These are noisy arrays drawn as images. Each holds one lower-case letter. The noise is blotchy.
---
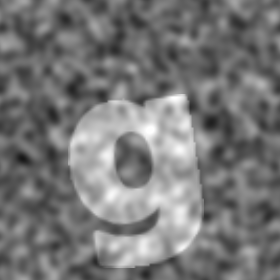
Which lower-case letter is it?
g
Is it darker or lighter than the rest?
lighter
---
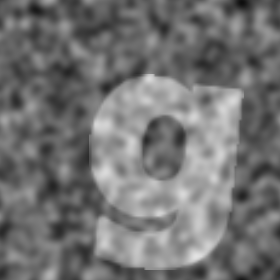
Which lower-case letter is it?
g
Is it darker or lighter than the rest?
lighter
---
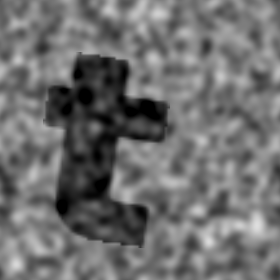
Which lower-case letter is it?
t
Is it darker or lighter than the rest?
darker
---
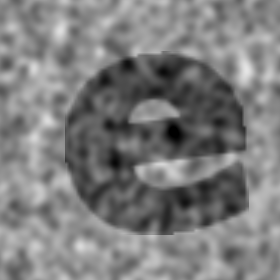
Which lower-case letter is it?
e
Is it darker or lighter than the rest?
darker
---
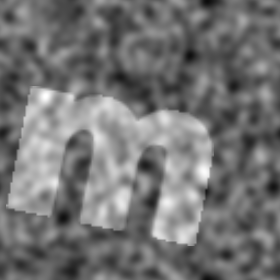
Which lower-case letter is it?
m
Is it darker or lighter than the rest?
lighter
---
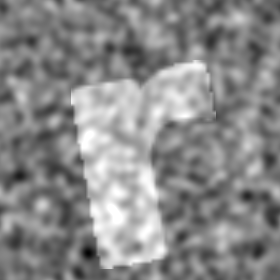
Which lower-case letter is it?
r
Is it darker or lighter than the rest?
lighter
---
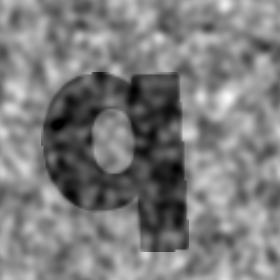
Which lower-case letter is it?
q
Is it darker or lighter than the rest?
darker
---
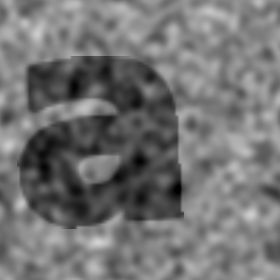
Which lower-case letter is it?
a
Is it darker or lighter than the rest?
darker
